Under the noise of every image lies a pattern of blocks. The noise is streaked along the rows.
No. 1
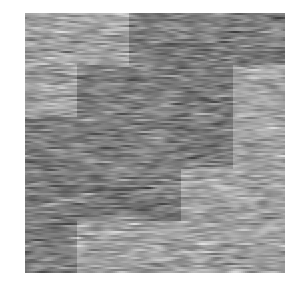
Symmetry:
mirrored about the diagonal from the top left
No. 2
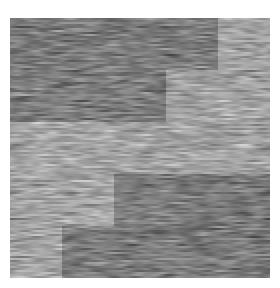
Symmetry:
the same after a half turn
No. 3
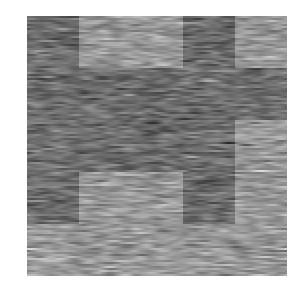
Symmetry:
no symmetry
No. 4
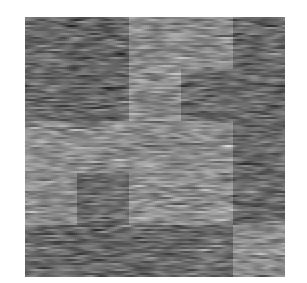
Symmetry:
mirrored about the diagonal from the top left
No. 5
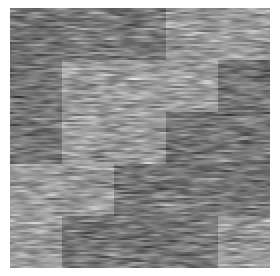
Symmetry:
mirrored about the diagonal from the top left
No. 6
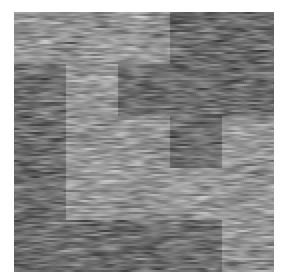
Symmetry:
mirrored about the diagonal from the bottom left
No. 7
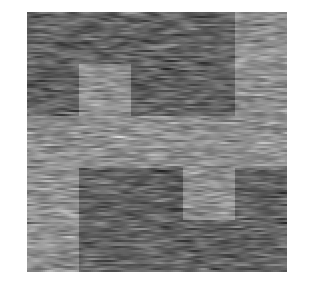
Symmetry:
the same after a half turn
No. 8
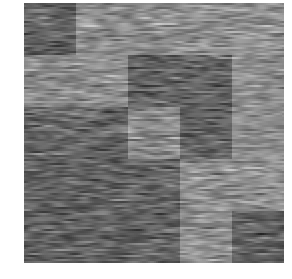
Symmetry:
mirrored about the diagonal from the bottom left
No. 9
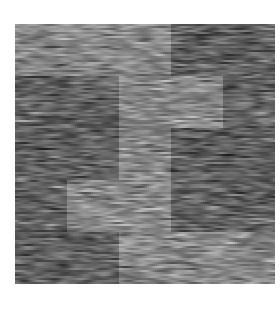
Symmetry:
the same after a half turn
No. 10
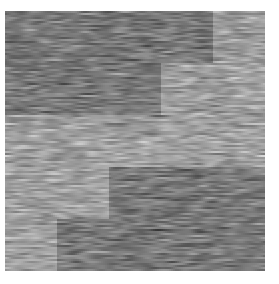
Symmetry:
the same after a half turn
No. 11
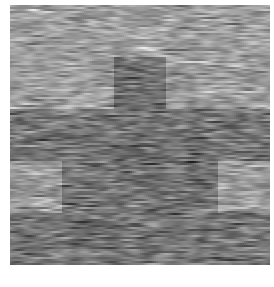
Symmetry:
left and right mirror each other
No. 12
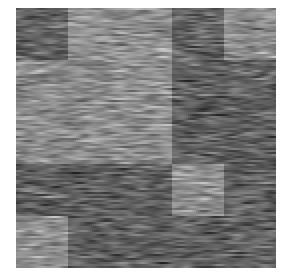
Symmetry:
mirrored about the diagonal from the top left
